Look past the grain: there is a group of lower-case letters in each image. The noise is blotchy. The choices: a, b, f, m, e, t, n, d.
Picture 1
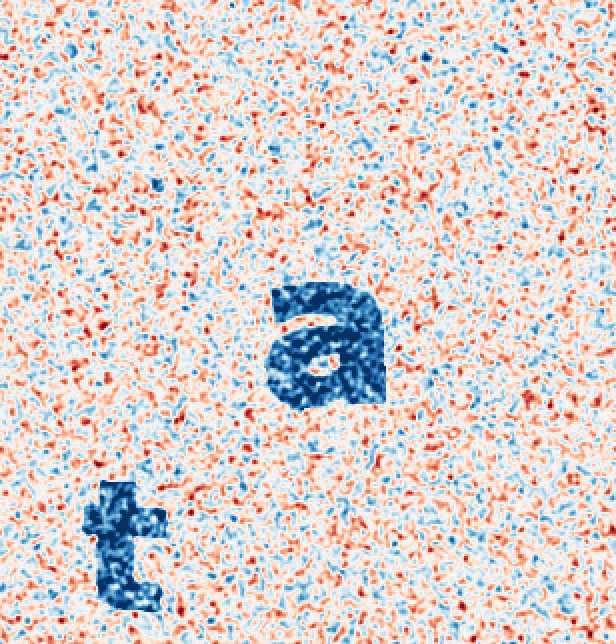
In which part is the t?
bottom left
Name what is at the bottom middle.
nothing
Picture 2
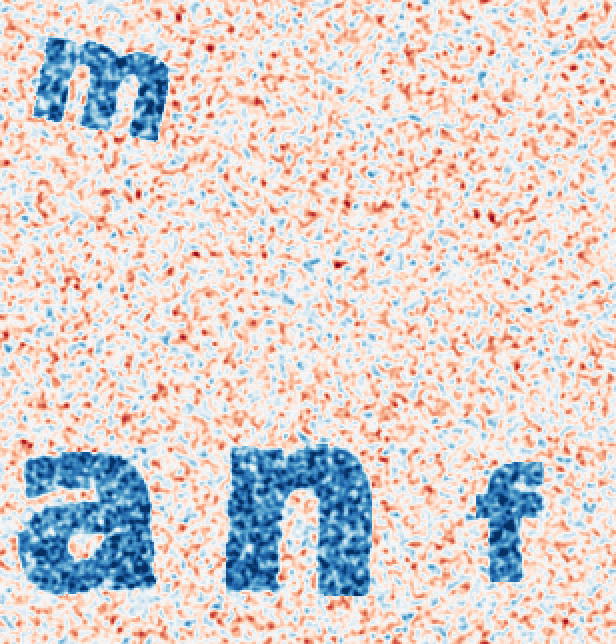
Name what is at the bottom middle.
n
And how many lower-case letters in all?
4
